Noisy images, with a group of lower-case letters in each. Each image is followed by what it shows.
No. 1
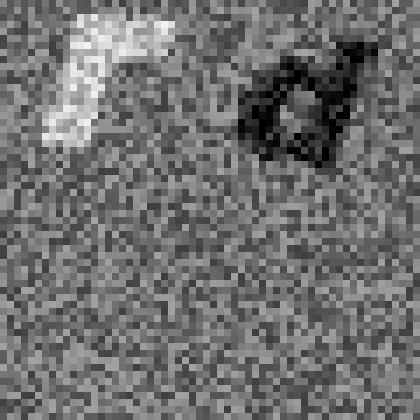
top left: light r; top right: dark d
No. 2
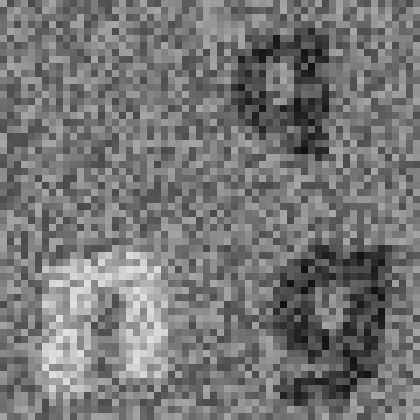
top right: dark q; bottom left: light n; bottom right: dark g
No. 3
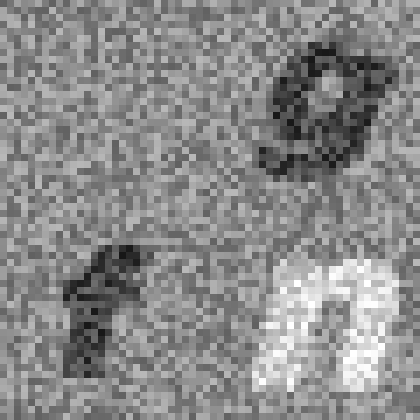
top right: dark g; bottom left: dark f; bottom right: light n
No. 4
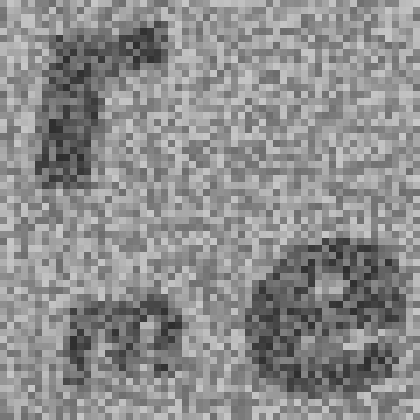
top left: dark r; bottom left: dark m; bottom right: dark e
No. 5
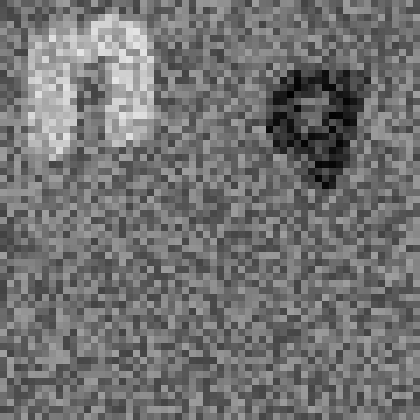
top left: light n; top right: dark q
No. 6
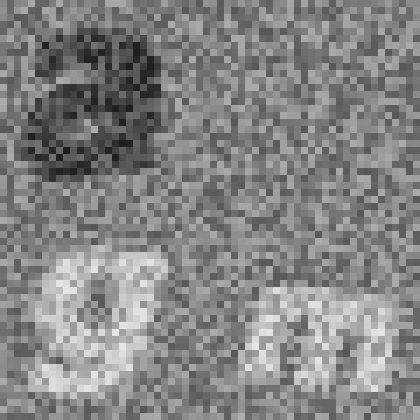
top left: dark a; bottom left: light g; bottom right: light m
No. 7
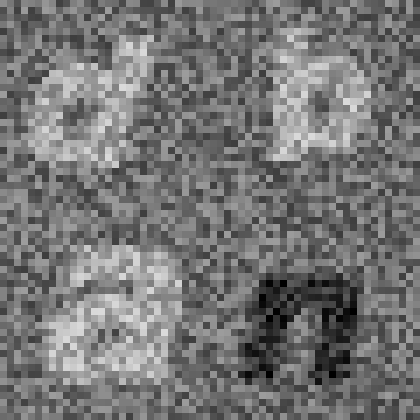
top left: light d; top right: light b; bottom left: light a; bottom right: dark n
